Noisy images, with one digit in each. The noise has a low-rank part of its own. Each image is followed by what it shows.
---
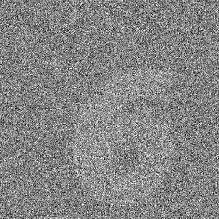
light 6
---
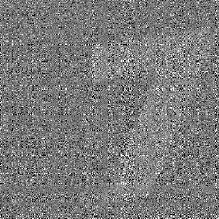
light 7
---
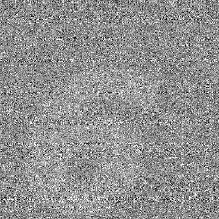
light 6
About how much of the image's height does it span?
two thirds
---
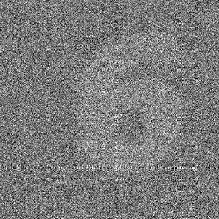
light 6
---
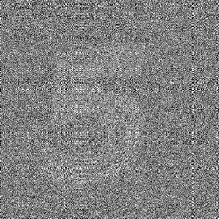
light 5
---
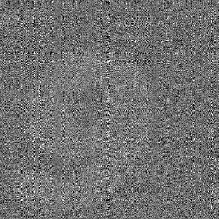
light 9
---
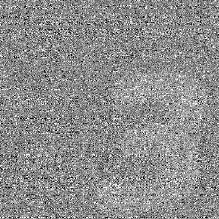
light 3
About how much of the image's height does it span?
two thirds
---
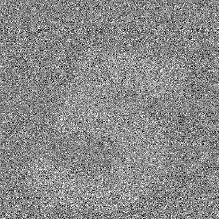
light 5
